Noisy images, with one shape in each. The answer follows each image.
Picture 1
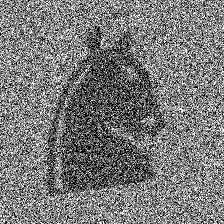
chess knight
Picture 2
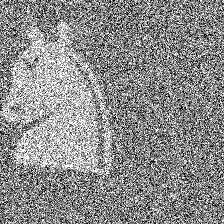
chess knight
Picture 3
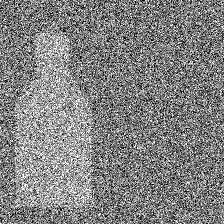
bottle
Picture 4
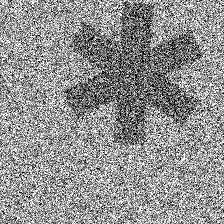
asterisk
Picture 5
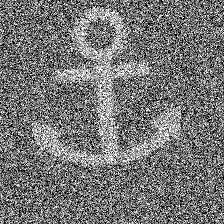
anchor
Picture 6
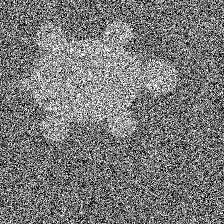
turtle
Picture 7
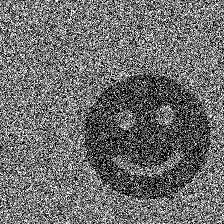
smiling face
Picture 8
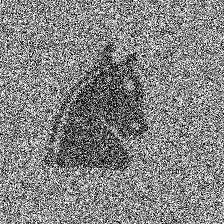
chess knight
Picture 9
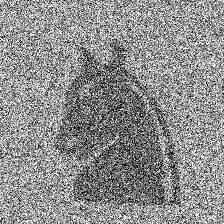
chess knight
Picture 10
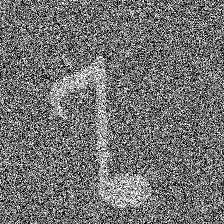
musical note
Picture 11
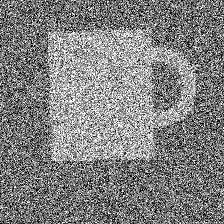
cup
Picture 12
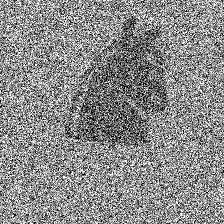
chess knight
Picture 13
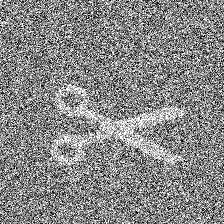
pair of scissors
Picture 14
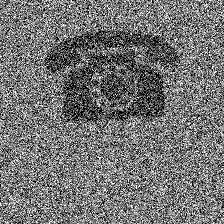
telephone
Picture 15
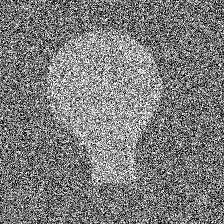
light bulb
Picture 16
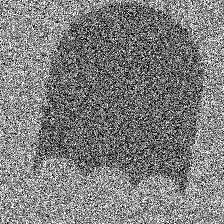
ghost
